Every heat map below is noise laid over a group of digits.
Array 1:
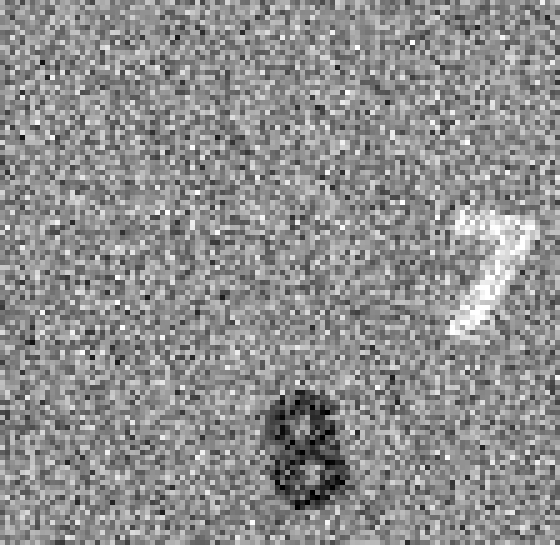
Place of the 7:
middle right
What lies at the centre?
nothing
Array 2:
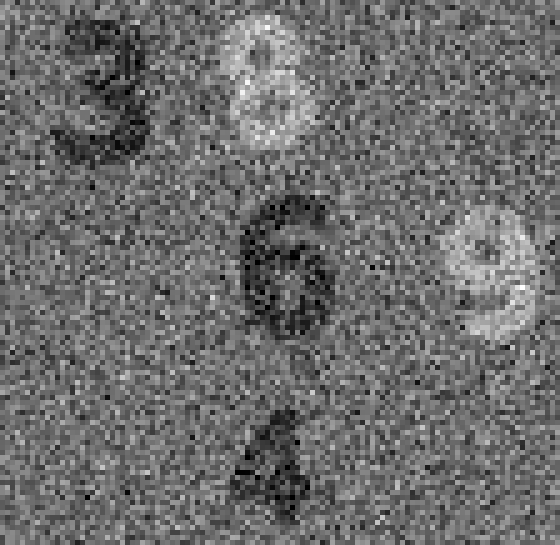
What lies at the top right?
nothing
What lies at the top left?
3
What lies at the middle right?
9
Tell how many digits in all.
5
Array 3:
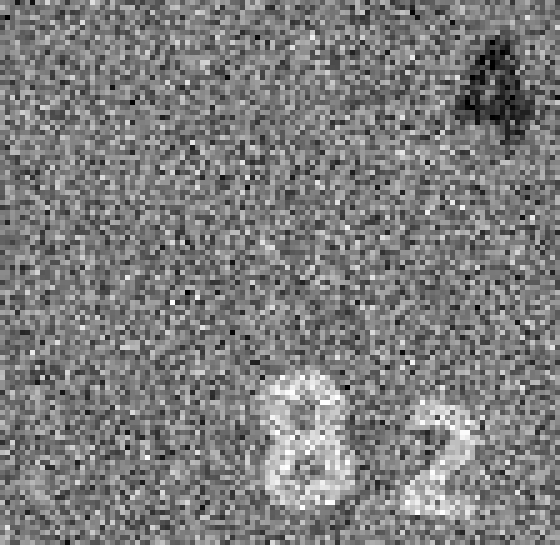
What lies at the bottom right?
2
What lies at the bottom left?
nothing
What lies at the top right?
4
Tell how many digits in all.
3
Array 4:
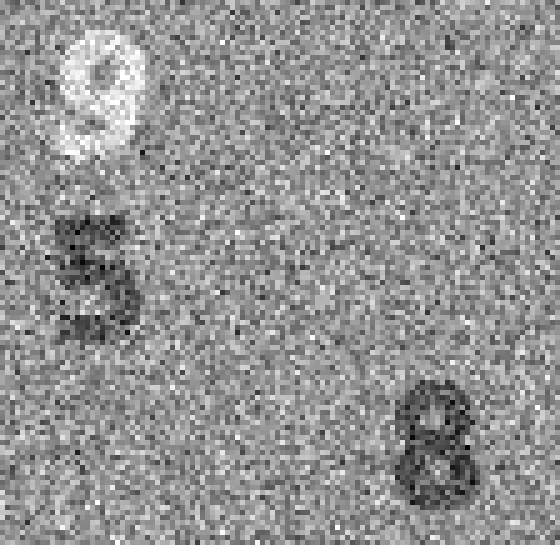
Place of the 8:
bottom right
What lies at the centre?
nothing
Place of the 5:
middle left
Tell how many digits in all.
3
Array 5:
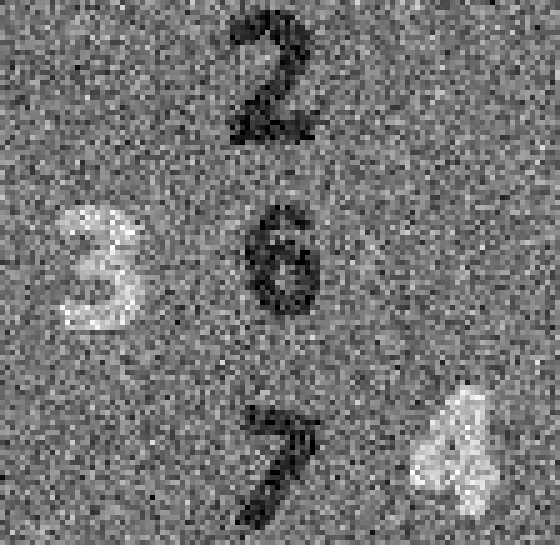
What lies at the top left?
nothing
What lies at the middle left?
3
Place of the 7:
bottom middle
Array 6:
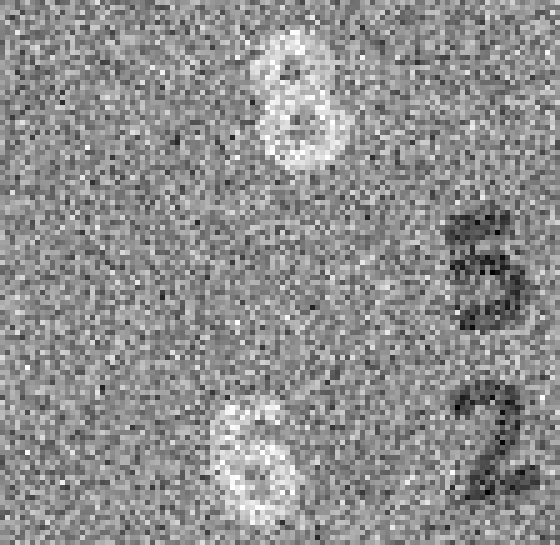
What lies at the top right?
nothing
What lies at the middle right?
5
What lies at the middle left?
nothing
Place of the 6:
bottom middle
